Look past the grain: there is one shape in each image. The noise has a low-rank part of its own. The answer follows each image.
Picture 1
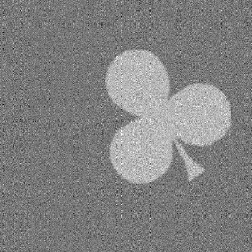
club
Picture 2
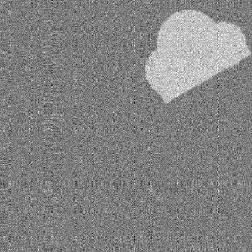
cloud
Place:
top right
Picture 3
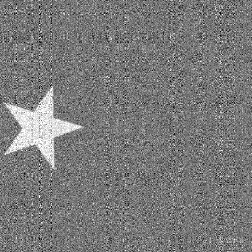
star
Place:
middle left
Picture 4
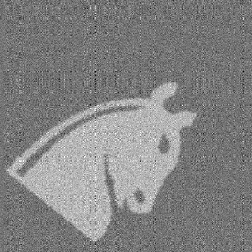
chess knight
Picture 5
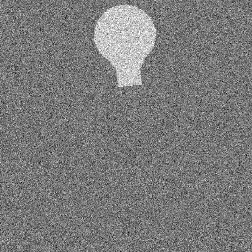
light bulb
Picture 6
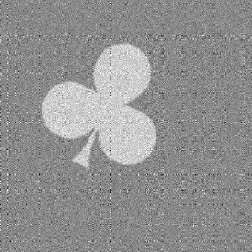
club
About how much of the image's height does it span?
half
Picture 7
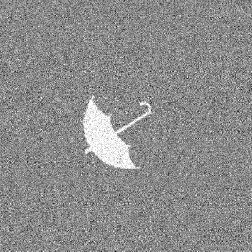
umbrella
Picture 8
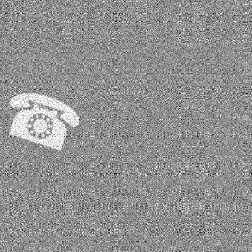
telephone
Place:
middle left
